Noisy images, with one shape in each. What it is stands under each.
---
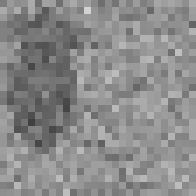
footprint
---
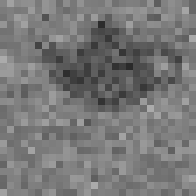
teapot
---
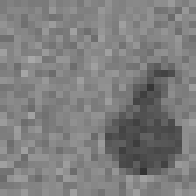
pear
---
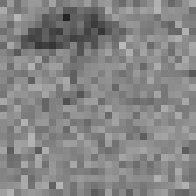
umbrella
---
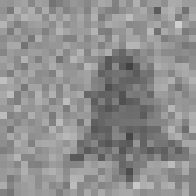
bell
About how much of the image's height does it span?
two thirds
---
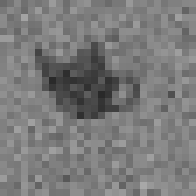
teapot
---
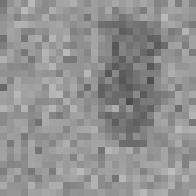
footprint
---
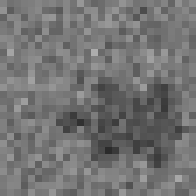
turtle
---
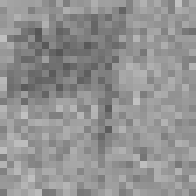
flag
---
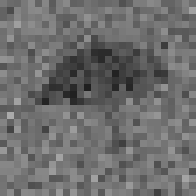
umbrella
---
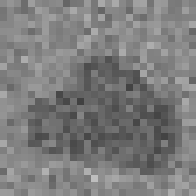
cloud
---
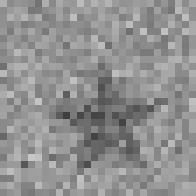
star
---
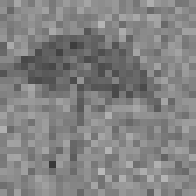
umbrella
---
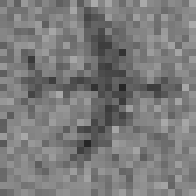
airplane
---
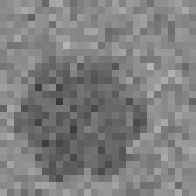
flower
